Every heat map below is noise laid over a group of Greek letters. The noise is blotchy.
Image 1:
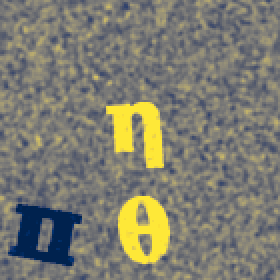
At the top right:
nothing
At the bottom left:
pi
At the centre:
eta
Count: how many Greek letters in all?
3
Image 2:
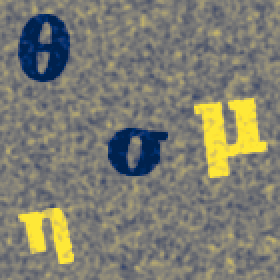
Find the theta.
top left
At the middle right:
mu
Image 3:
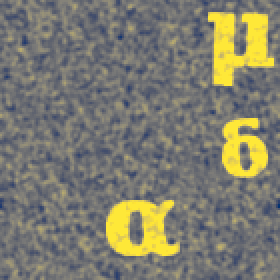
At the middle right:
delta
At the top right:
mu
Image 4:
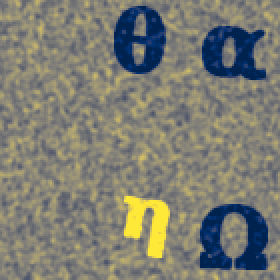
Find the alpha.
top right
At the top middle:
theta
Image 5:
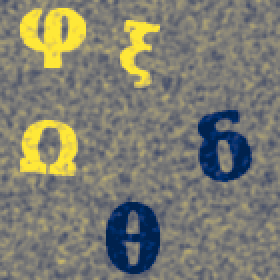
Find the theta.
bottom middle
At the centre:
nothing
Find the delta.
middle right
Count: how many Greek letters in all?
5
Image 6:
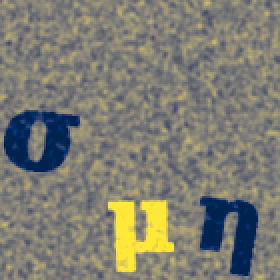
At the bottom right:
eta
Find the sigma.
middle left
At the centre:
nothing
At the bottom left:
nothing
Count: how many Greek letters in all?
3
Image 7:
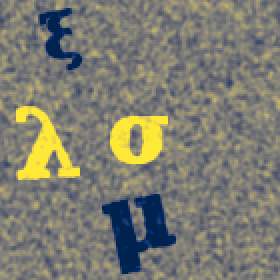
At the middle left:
lambda
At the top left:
xi
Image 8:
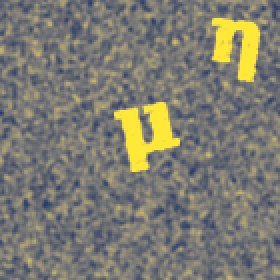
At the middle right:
nothing
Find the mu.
centre
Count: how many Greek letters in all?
2
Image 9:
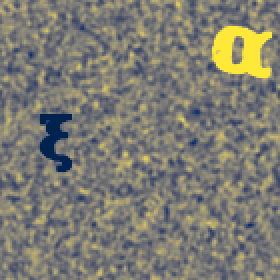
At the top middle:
nothing
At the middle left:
xi
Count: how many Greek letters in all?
2
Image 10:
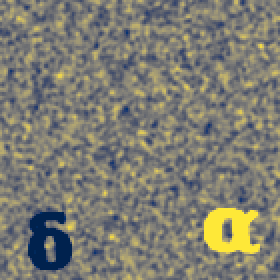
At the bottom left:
delta
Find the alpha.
bottom right
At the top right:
nothing
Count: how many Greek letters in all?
2
